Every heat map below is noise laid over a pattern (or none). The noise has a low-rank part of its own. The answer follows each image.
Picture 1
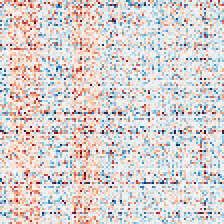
bands of columns
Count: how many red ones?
2
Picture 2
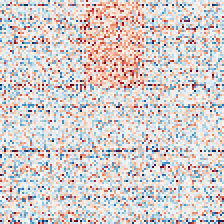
one block
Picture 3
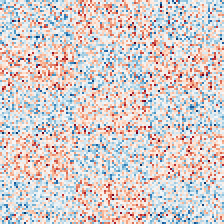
a checkerboard
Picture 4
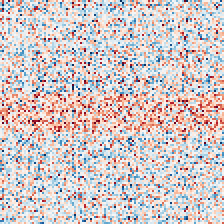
one band of rows
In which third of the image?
middle
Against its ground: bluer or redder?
redder
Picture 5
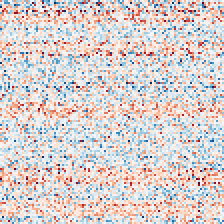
bands of rows
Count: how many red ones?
5
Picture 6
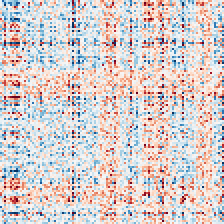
bands of rows crossing bands of columns
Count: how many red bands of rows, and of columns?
2 and 3
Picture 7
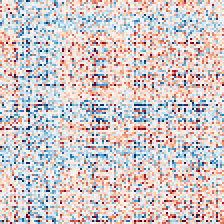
bands of rows crossing bands of columns
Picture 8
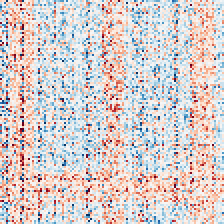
bands of rows crossing bands of columns
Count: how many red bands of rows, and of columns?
1 and 3
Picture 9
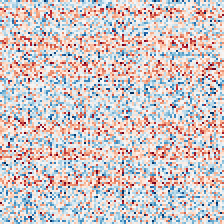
bands of rows
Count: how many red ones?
6
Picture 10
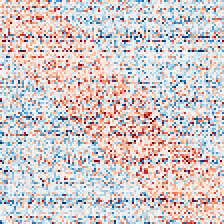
a diagonal band
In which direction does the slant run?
top left to bottom right
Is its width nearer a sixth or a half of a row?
a half
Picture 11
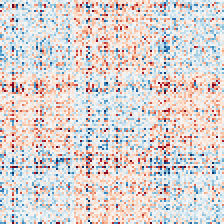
a checkerboard
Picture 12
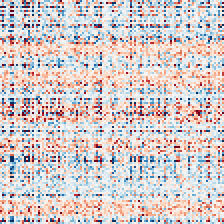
bands of rows
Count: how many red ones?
5
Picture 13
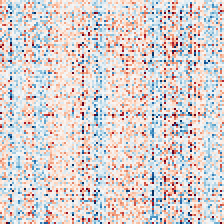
bands of columns
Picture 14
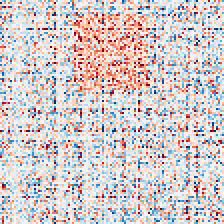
one block
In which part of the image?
top middle
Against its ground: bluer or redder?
redder
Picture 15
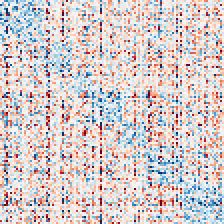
blocks along the diagonal
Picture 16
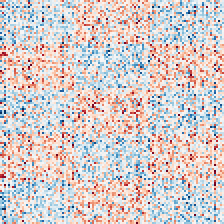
a checkerboard
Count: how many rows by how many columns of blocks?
5 by 3
